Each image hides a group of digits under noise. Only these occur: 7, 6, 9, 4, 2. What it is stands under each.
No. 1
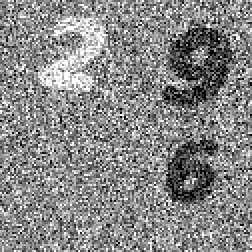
top left: light 2; top right: dark 9; bottom right: dark 6
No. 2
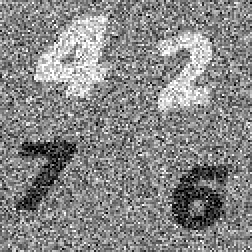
top left: light 4; top right: light 2; bottom left: dark 7; bottom right: dark 6
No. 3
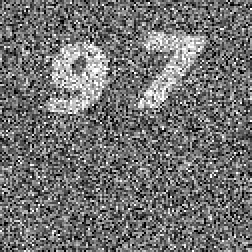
top left: light 9; top right: light 7
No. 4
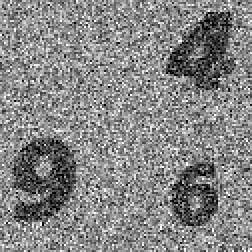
top right: dark 4; bottom left: dark 9; bottom right: dark 6
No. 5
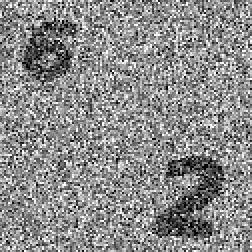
top left: dark 6; bottom right: dark 2
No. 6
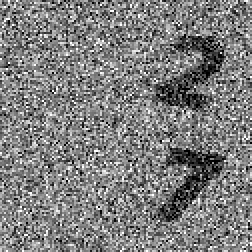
top right: dark 2; bottom right: dark 7
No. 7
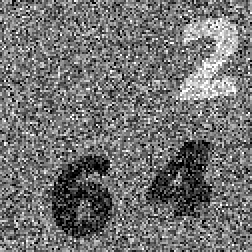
top right: light 2; bottom left: dark 6; bottom right: dark 4
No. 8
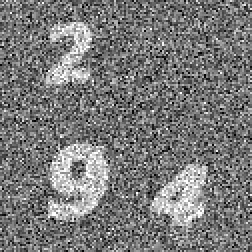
top left: light 2; bottom left: light 9; bottom right: light 4
